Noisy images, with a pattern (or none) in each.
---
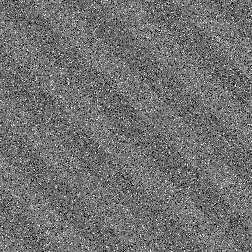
diagonal stripes
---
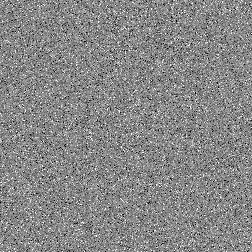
only noise
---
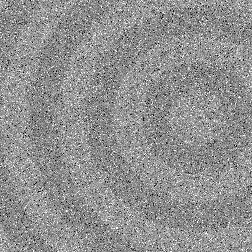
rings round one point
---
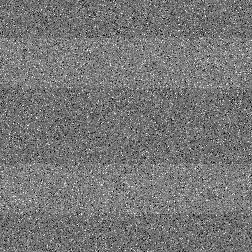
horizontal stripes
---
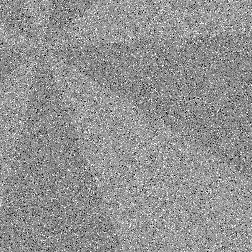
spokes from one point
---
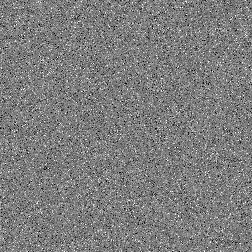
only noise
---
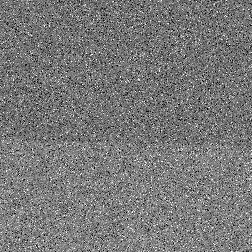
a sharp edge
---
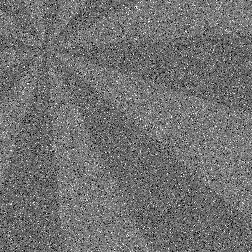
spokes from one point
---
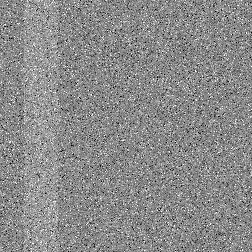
one vertical stripe
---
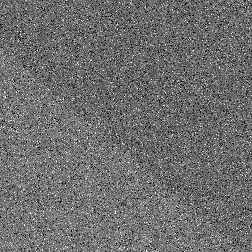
a sharp edge
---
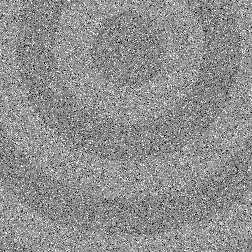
rings round one point
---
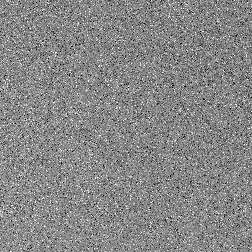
a smooth slope
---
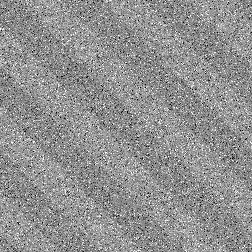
diagonal stripes
